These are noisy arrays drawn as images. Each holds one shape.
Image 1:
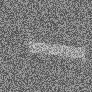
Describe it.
light bar
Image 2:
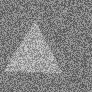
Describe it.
light triangle
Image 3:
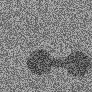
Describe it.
dark dumbbell
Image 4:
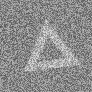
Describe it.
light triangle frame
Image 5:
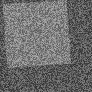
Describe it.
light square
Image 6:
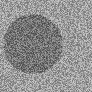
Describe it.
dark disc
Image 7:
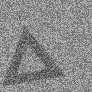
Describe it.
dark triangle frame
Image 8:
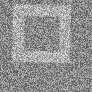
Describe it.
light square frame
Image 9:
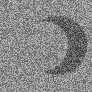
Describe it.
dark crescent
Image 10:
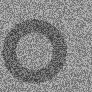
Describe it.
dark ring
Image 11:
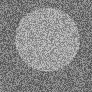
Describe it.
light disc
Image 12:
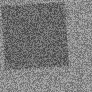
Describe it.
dark square
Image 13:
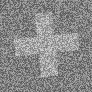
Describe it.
light cross
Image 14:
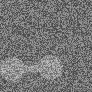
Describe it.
light dumbbell
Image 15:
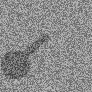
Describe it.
dark lollipop
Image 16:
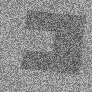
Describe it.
dark square with a notch
